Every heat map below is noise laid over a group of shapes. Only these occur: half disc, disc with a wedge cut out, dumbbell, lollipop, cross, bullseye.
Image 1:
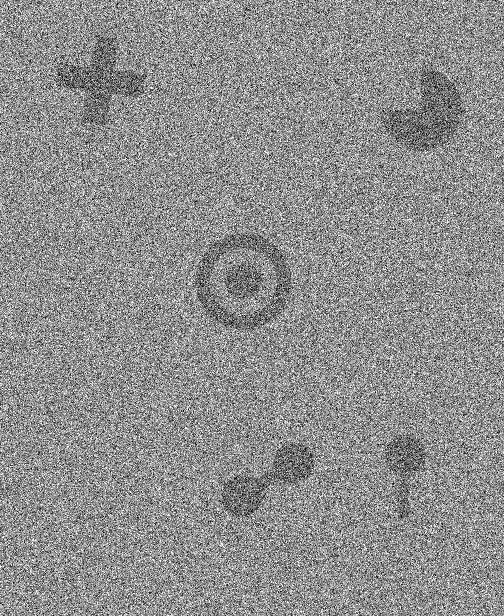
top left: cross; top right: disc with a wedge cut out; centre: bullseye; bottom middle: dumbbell; bottom right: lollipop
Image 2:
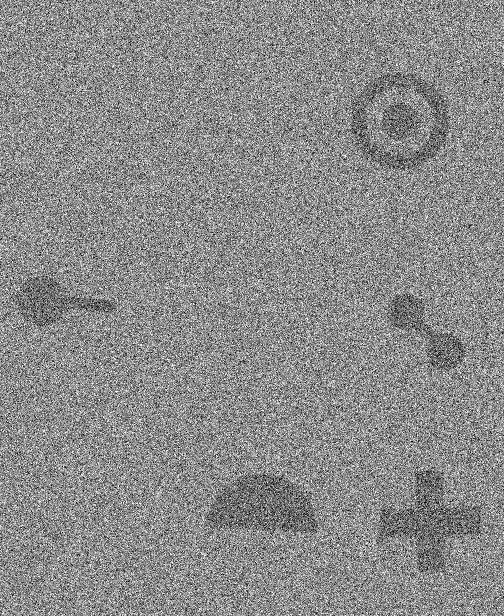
top right: bullseye; middle left: lollipop; middle right: dumbbell; bottom middle: half disc; bottom right: cross
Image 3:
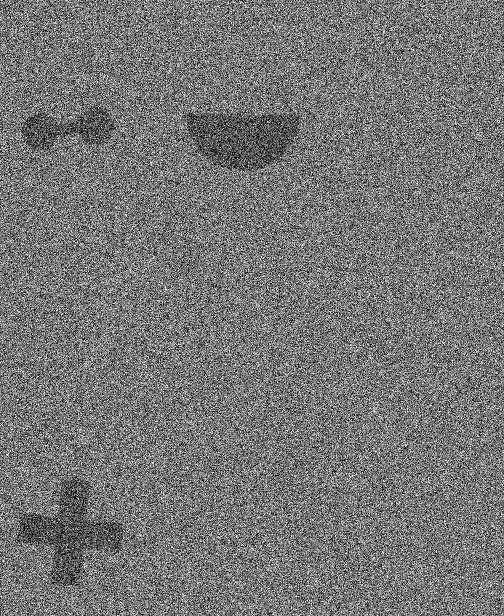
top left: dumbbell; top middle: half disc; bottom left: cross
